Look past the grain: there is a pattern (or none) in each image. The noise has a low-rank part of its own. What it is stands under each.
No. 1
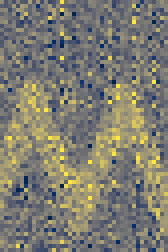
a wavy band
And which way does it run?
left to right
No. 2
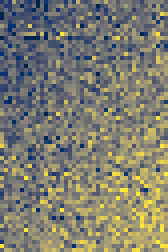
a smooth slope
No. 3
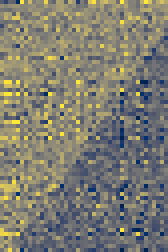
a sharp edge
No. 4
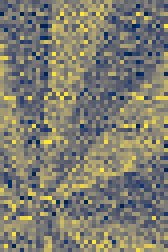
spokes from one point
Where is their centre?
bottom left
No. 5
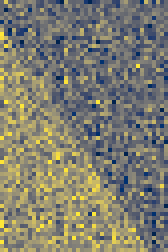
a sharp edge
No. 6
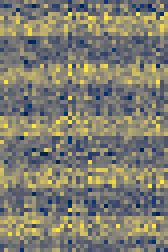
horizontal stripes
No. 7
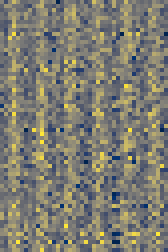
vertical stripes
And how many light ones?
6
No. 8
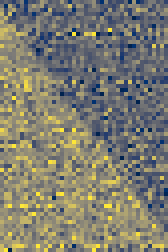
a sharp edge
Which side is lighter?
bottom left
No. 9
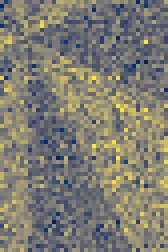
spokes from one point
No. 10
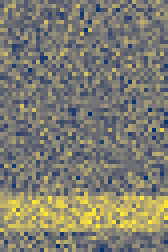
one horizontal stripe
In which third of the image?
bottom
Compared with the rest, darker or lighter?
lighter
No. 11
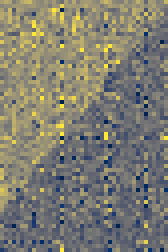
a sharp edge
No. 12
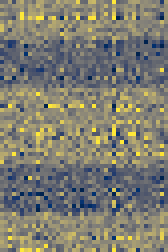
horizontal stripes
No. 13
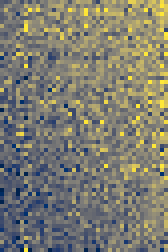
a smooth slope
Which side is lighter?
top right
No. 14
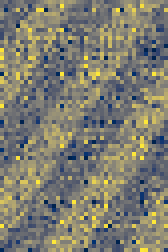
diagonal stripes
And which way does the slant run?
bottom left to top right
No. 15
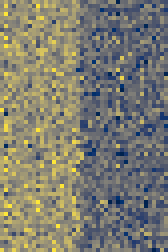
a sharp edge
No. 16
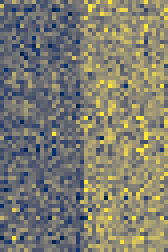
a sharp edge
